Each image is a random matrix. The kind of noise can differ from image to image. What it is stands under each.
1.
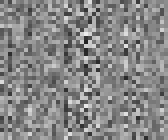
columns of uneven size
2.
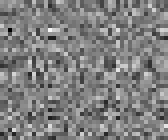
low rank plus noise
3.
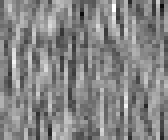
streaked along the columns
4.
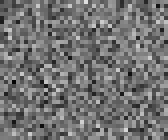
independent entries
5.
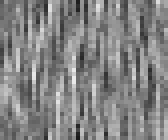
streaked along the columns
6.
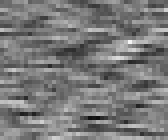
streaked along the rows
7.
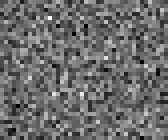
independent entries
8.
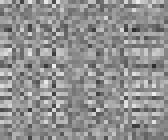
low rank plus noise
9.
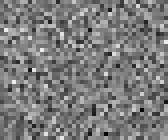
independent entries
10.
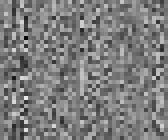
columns of uneven size
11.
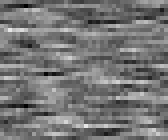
streaked along the rows
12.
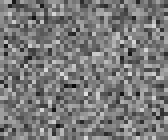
independent entries
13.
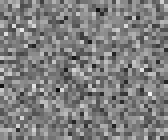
independent entries
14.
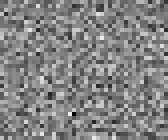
low rank plus noise
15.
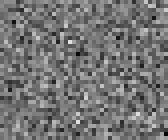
independent entries
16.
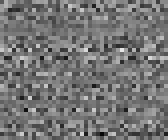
rows of uneven size
